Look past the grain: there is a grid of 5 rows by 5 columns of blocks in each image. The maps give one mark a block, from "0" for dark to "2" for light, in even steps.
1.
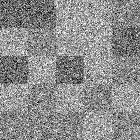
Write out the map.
0 0 2 2 1
2 1 2 2 0
0 2 0 2 1
2 1 2 1 2
1 1 1 2 1
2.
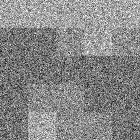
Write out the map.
2 2 2 2 2
0 0 1 2 1
0 0 0 0 0
0 1 1 0 0
0 2 1 1 0
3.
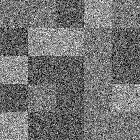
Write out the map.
1 1 0 2 1
0 2 2 1 0
2 0 0 1 0
0 1 0 1 2
2 0 0 1 1
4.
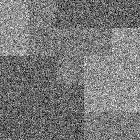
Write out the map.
2 1 0 0 0
2 1 1 1 2
0 0 1 2 2
0 0 0 2 2
0 0 0 1 1
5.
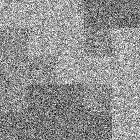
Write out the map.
2 2 2 0 0
1 2 2 1 2
1 1 2 2 2
1 0 0 1 2
0 0 0 0 2
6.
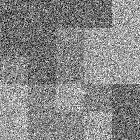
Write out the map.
0 0 0 0 2
0 0 1 2 2
1 0 1 2 2
2 1 2 1 0
2 1 1 2 0
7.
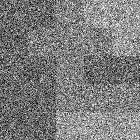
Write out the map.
0 0 1 2 2
0 1 1 1 2
0 0 1 0 0
0 0 1 1 1
0 0 2 2 2
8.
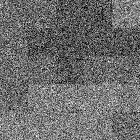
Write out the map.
1 1 0 0 2
1 0 0 0 0
1 1 0 1 1
1 2 2 2 2
2 2 2 2 1
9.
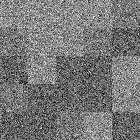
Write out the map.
2 2 2 2 1
1 2 2 1 0
0 2 0 0 2
1 0 0 0 2
0 0 1 2 0
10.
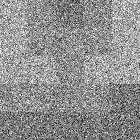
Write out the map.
2 1 0 1 2
2 1 1 1 2
2 2 1 2 2
1 1 1 1 0
0 0 0 0 0
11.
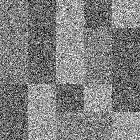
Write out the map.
1 0 2 0 2
1 0 2 1 0
1 0 2 1 0
0 2 0 2 0
0 2 1 1 2
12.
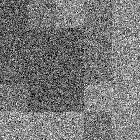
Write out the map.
0 1 2 1 2
0 0 0 1 2
0 0 0 1 2
1 0 0 2 2
2 2 2 1 2
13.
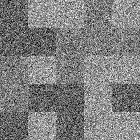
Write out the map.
0 2 2 1 2
0 0 1 1 1
1 2 1 2 2
1 0 0 2 0
0 2 0 2 2
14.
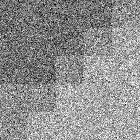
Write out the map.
0 0 0 0 1
0 0 0 1 2
0 0 1 2 2
1 1 2 2 2
1 2 2 2 2
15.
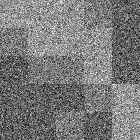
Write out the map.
2 2 2 1 0
1 2 2 2 0
0 1 1 2 0
0 0 0 1 2
0 0 1 0 2
